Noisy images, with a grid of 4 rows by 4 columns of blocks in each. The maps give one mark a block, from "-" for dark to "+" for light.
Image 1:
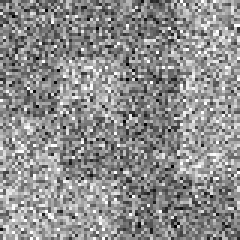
---+
-+-+
+--+
++--
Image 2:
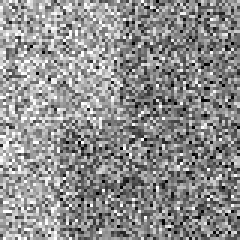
++--
++--
+---
+---
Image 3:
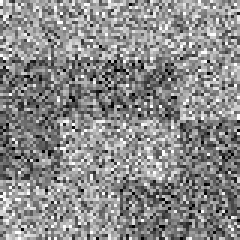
++++
---+
-++-
++--
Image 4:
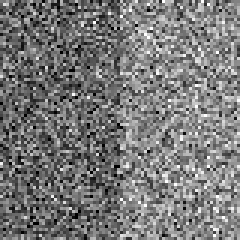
--++
--++
--++
--++
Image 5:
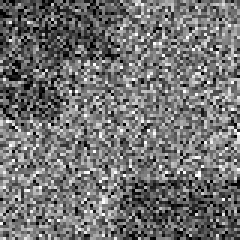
--++
-+++
++++
++--
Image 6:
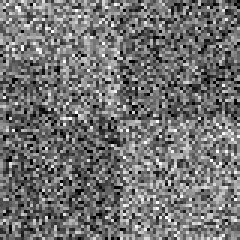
++--
-+--
--++
--++
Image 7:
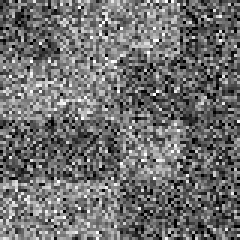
-++-
++--
--+-
++--
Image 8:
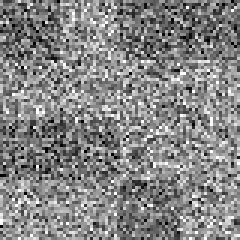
-+--
++++
--++
++-+
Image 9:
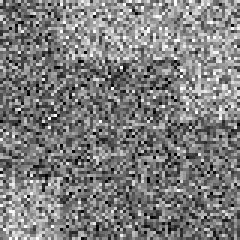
-+++
---+
----
+---
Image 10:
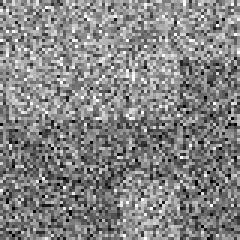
++++
+++-
----
--+-
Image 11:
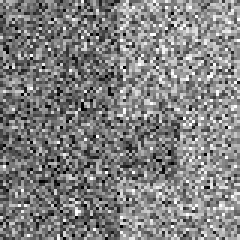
--++
--++
---+
--++
